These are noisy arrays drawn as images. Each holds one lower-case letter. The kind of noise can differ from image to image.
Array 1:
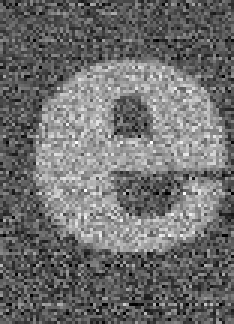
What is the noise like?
rows of uneven size
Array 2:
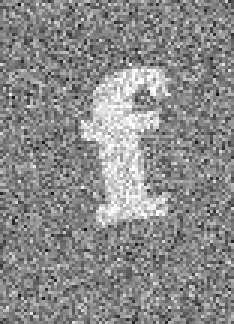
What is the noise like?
independent entries
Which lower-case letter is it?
f
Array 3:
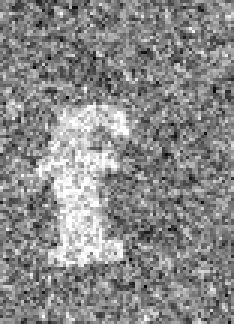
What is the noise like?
blotchy
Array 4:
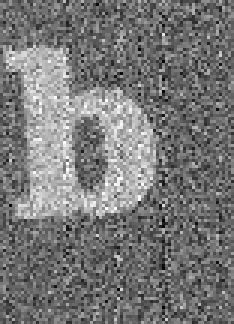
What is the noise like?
columns of uneven size
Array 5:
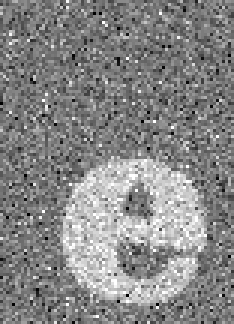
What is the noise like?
heavy tails
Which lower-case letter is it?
e
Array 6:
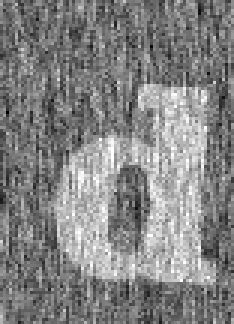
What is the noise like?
streaked along the columns
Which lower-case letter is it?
d
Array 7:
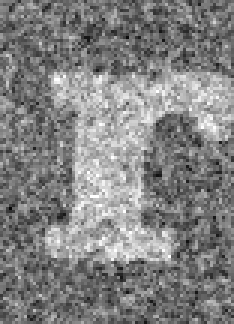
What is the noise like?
blotchy
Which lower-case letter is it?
r
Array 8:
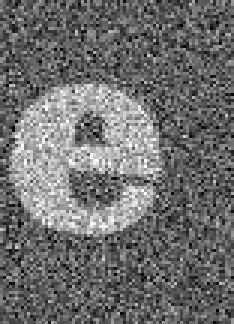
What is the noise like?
low rank plus noise
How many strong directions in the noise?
three or four
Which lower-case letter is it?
e
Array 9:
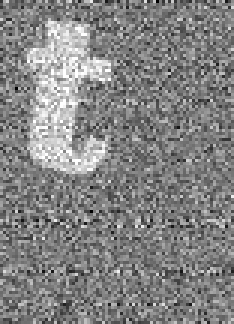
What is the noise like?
rows of uneven size
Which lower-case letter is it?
t
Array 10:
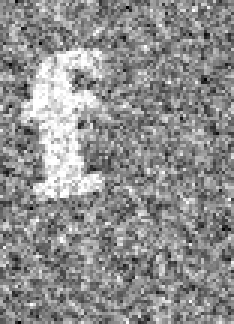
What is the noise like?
blotchy
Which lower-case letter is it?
f
